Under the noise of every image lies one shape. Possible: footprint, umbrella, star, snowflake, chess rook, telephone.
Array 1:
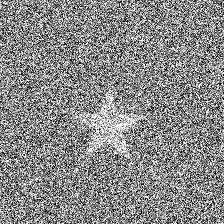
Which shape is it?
star
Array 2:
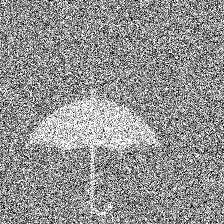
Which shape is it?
umbrella
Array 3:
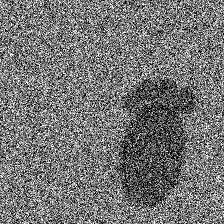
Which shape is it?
footprint
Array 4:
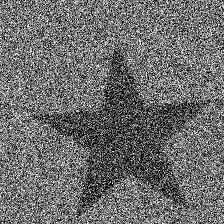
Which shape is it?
star
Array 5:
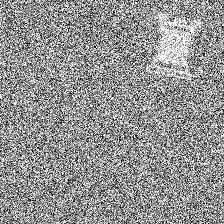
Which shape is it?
chess rook
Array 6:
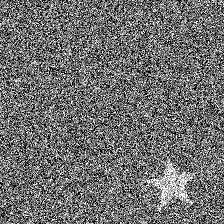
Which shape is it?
star
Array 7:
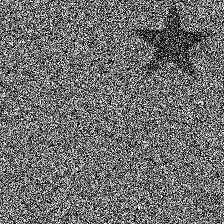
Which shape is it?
star
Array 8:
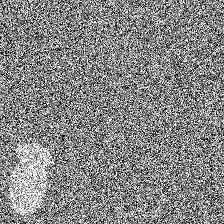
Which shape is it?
footprint
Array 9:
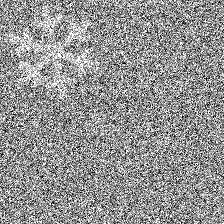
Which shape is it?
snowflake
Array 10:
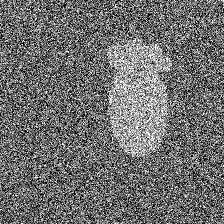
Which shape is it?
footprint
